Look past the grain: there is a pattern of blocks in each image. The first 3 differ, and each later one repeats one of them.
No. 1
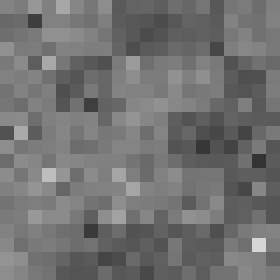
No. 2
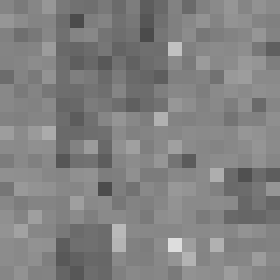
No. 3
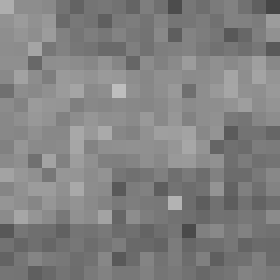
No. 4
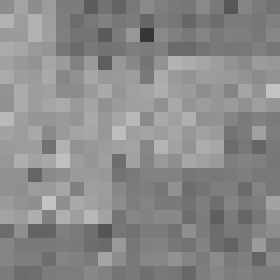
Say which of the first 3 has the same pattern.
3
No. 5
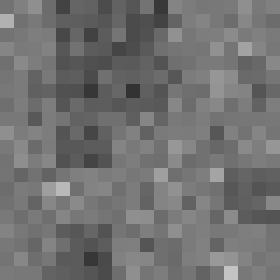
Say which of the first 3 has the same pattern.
2
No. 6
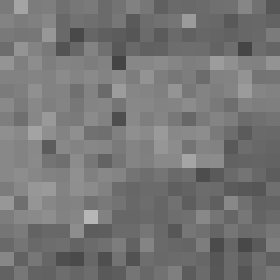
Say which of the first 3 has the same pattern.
3
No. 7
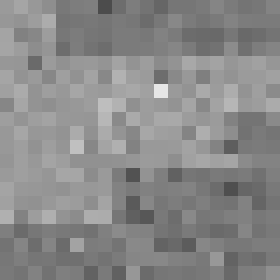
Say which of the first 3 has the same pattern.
3
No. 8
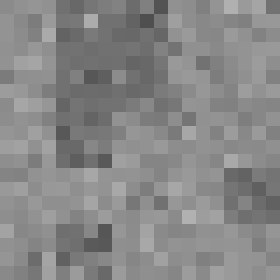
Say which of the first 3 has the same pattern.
2
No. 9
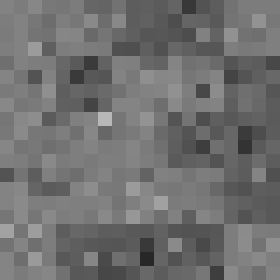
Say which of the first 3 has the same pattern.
1
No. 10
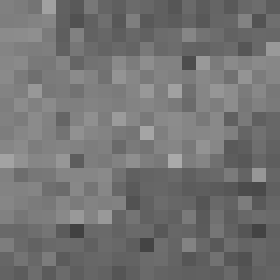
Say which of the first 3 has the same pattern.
3
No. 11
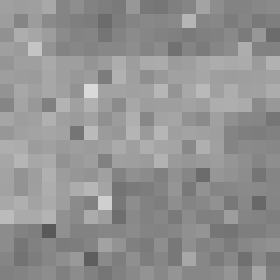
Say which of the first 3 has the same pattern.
3
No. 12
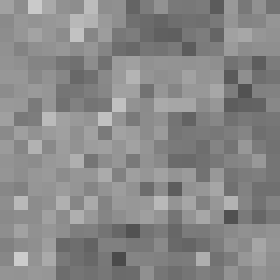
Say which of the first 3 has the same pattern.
1
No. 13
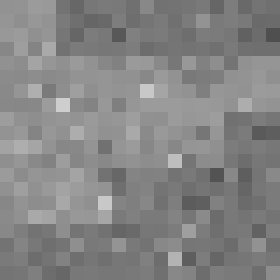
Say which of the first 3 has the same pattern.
3
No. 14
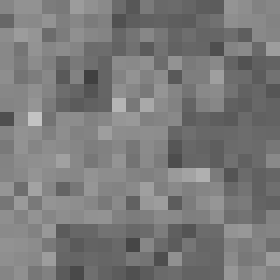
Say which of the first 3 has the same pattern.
1
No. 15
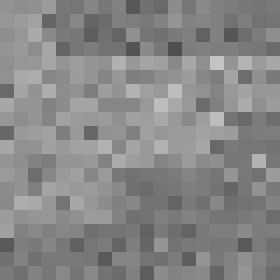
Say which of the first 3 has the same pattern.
3
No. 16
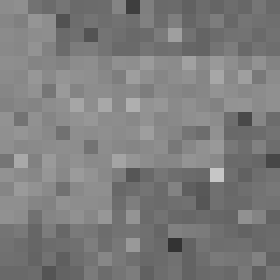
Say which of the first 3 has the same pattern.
3
